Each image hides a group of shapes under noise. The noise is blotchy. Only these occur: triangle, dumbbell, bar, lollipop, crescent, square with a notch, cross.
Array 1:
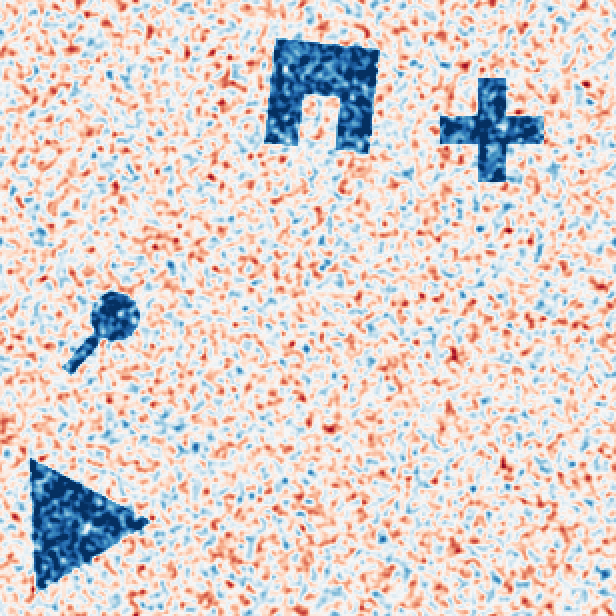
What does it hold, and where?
top middle: square with a notch; top right: cross; middle left: lollipop; bottom left: triangle
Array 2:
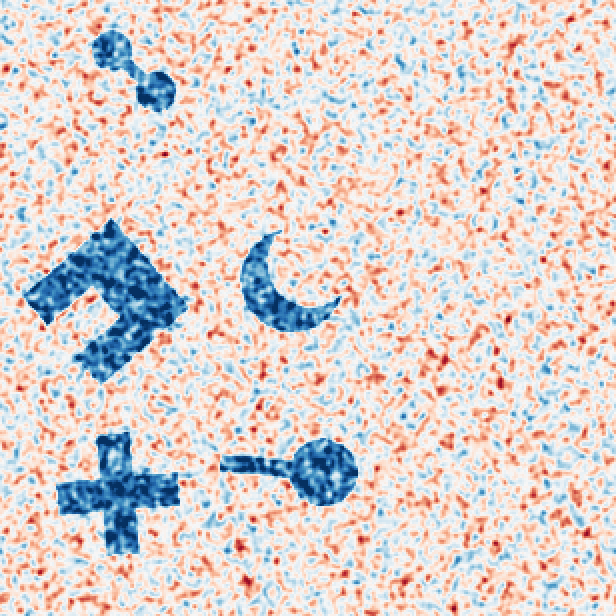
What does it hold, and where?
top left: dumbbell; middle left: square with a notch; centre: crescent; bottom left: cross; bottom middle: lollipop
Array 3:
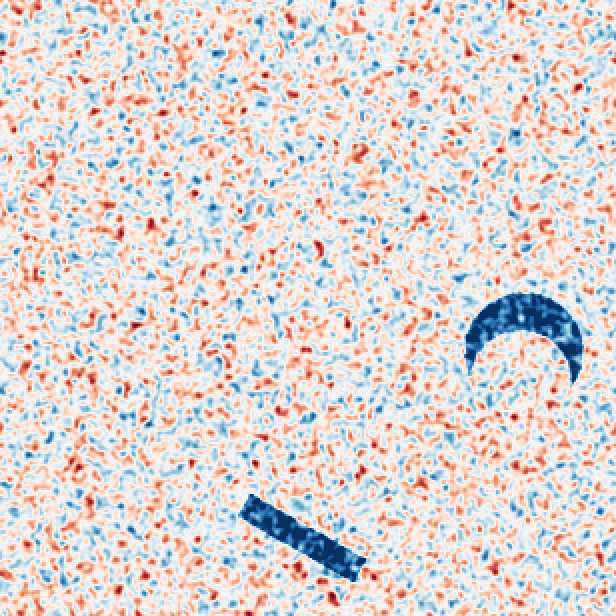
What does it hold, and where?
middle right: crescent; bottom middle: bar
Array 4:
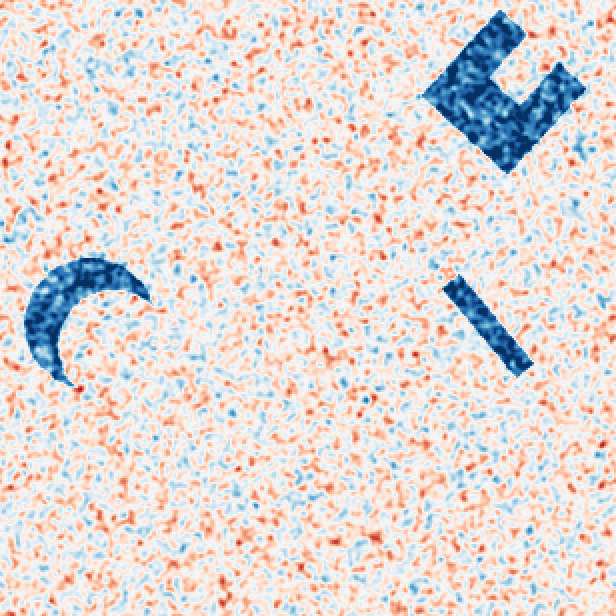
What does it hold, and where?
top right: square with a notch; middle left: crescent; middle right: bar
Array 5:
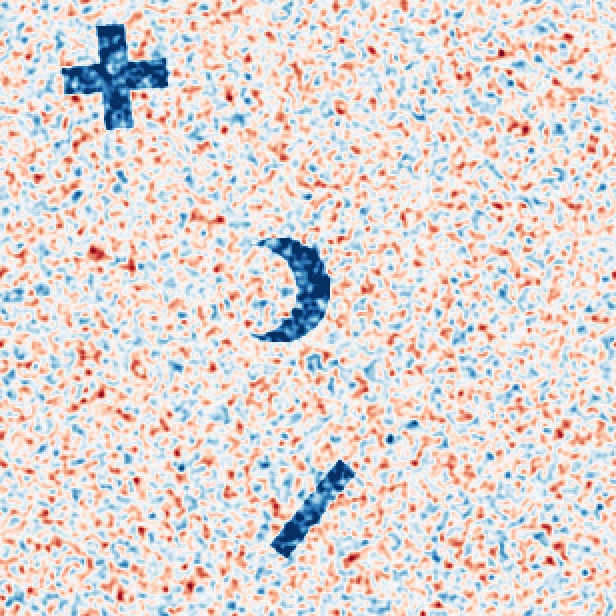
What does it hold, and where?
top left: cross; centre: crescent; bottom middle: bar
